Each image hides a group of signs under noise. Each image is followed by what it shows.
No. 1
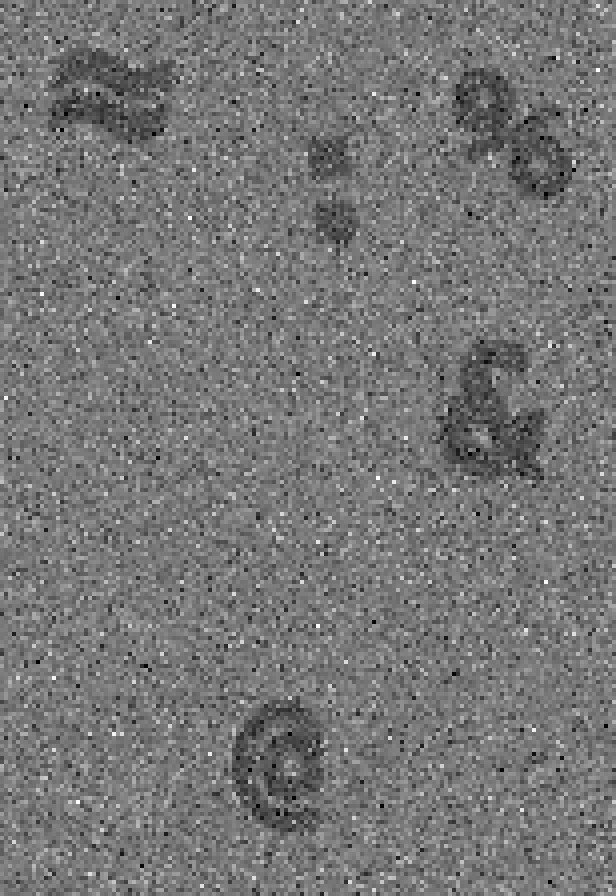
top left: approximately sign; top middle: colon; top right: percent sign; middle right: ampersand; bottom middle: at sign
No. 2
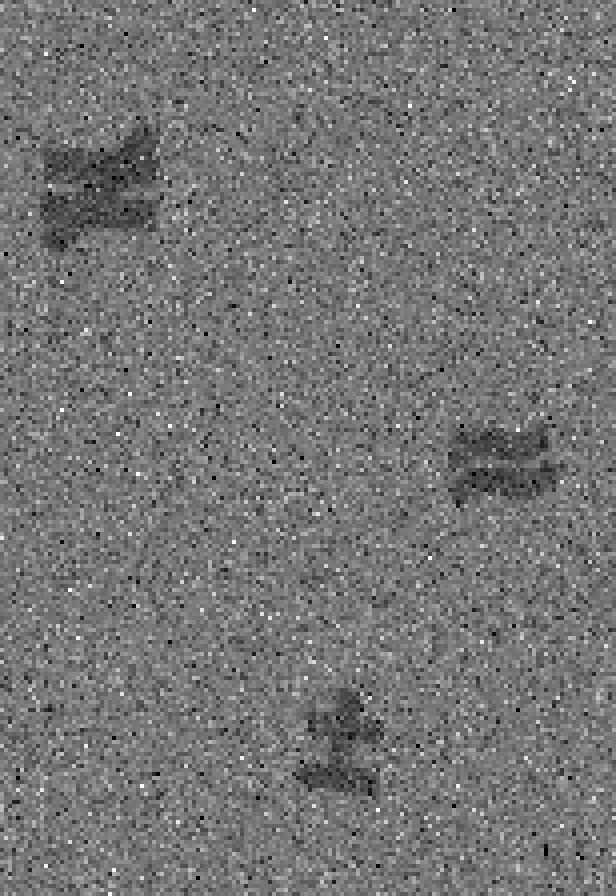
top left: not-equal sign; middle right: approximately sign; bottom middle: plus-minus sign
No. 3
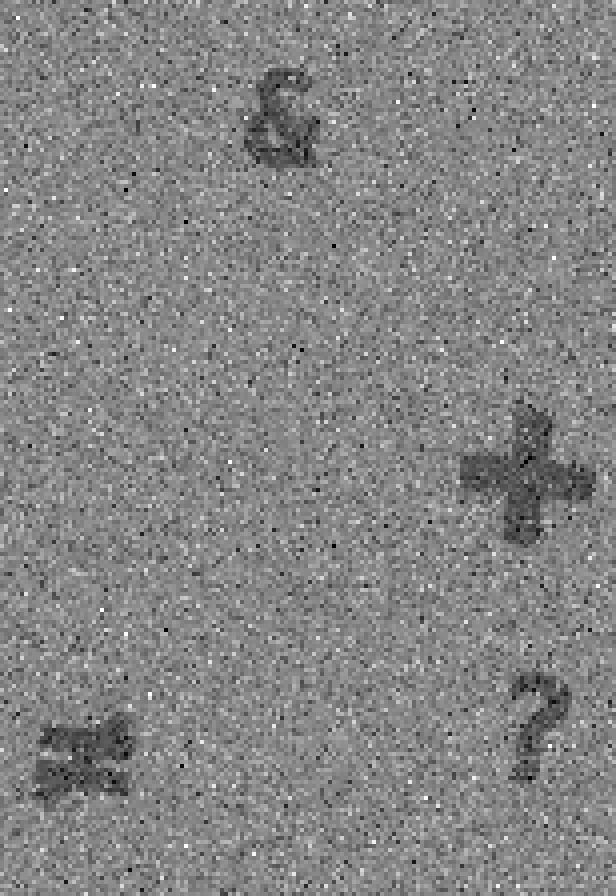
top middle: ampersand; middle right: plus sign; bottom left: not-equal sign; bottom right: question mark
